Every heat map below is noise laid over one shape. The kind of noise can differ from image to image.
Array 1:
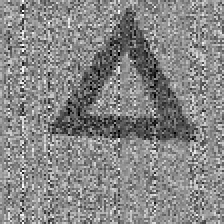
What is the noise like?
columns of uneven size
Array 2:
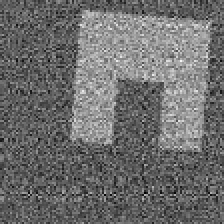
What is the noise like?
low rank plus noise
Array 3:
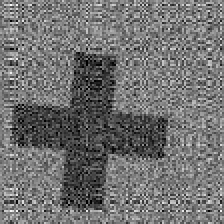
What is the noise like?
low rank plus noise
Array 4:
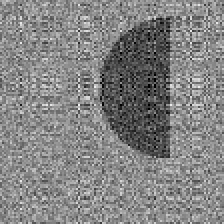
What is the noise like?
low rank plus noise
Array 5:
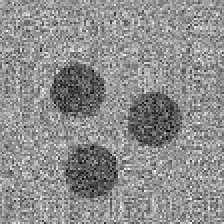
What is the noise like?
low rank plus noise
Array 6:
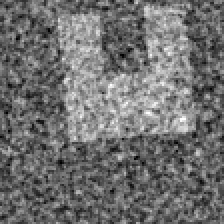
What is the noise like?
blotchy
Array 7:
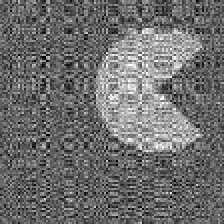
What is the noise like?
low rank plus noise
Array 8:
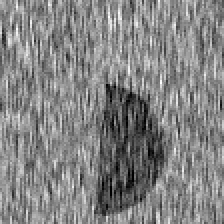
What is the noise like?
streaked along the columns
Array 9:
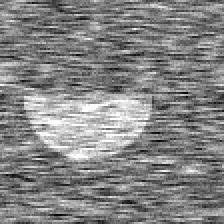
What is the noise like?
streaked along the rows
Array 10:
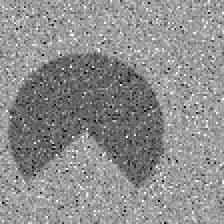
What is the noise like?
heavy tails
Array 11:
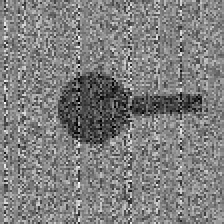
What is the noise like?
columns of uneven size
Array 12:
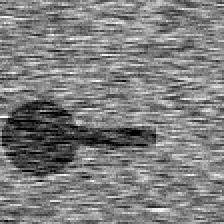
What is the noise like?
streaked along the rows
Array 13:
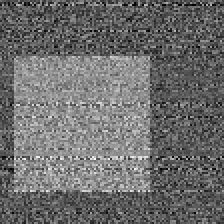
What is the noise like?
rows of uneven size
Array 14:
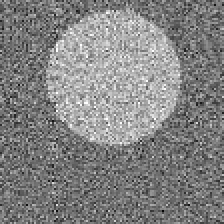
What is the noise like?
low rank plus noise
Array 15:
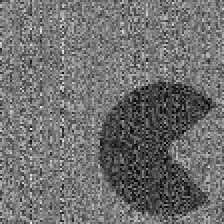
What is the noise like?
columns of uneven size
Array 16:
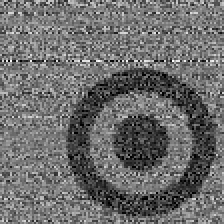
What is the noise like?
rows of uneven size
